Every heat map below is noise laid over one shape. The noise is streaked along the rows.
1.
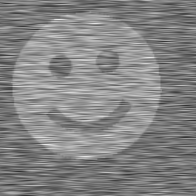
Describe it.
light smiling face
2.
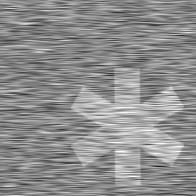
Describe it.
light asterisk
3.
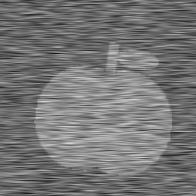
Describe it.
light apple
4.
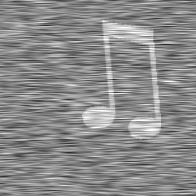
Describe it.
light pair of musical notes
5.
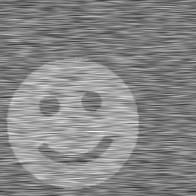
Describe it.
light smiling face
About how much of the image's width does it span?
two thirds
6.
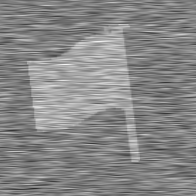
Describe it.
light flag
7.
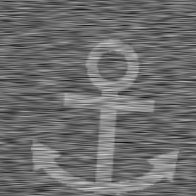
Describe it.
light anchor
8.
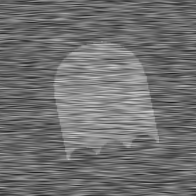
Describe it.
light ghost
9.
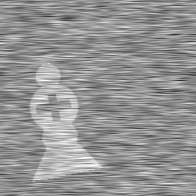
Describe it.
light chess bishop
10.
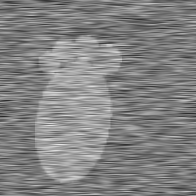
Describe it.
light footprint
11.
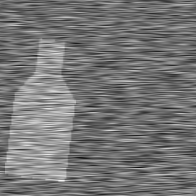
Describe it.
light bottle
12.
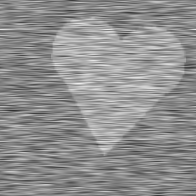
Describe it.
light heart
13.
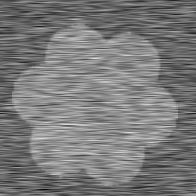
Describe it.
light flower
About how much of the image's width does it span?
nearly all
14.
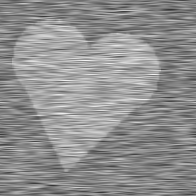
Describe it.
light heart
